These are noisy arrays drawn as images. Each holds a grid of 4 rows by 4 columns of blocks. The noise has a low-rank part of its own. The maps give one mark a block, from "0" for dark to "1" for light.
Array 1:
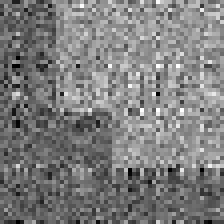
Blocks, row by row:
0111
0111
0011
0000
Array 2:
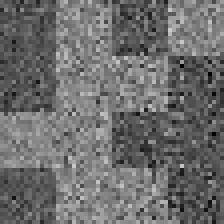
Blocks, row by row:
0101
0110
1100
0110
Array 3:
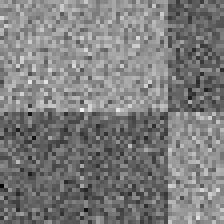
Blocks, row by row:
1110
1110
0001
0001
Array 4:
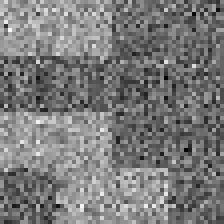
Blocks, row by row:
1100
0000
1100
0110
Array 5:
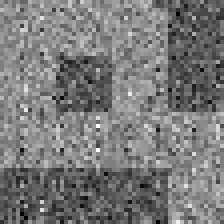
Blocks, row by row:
1110
1010
1111
0001
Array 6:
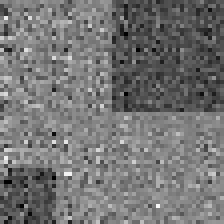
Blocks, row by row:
1100
1100
1111
0111
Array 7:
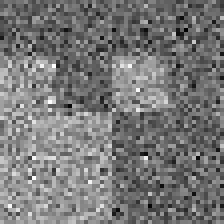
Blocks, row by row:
0000
1010
1100
1100
